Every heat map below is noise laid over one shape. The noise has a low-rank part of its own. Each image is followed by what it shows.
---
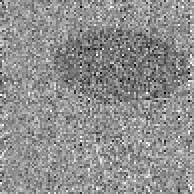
ellipse
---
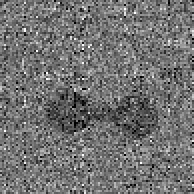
dumbbell
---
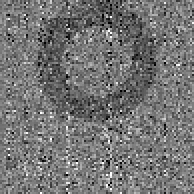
ring
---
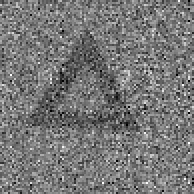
triangle frame
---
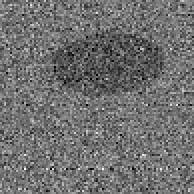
ellipse
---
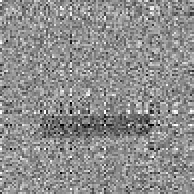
bar
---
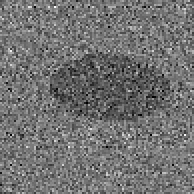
ellipse
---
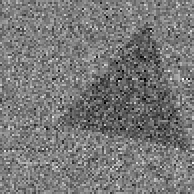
triangle
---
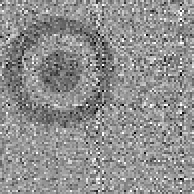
bullseye
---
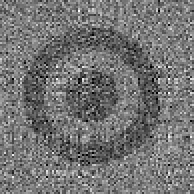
bullseye
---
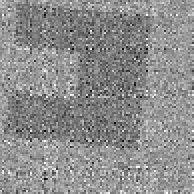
square with a notch
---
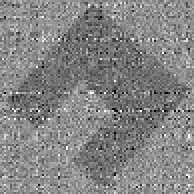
square with a notch
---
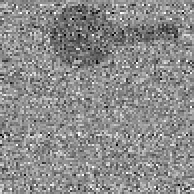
lollipop
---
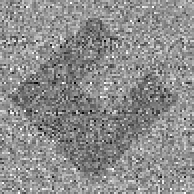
square with a notch
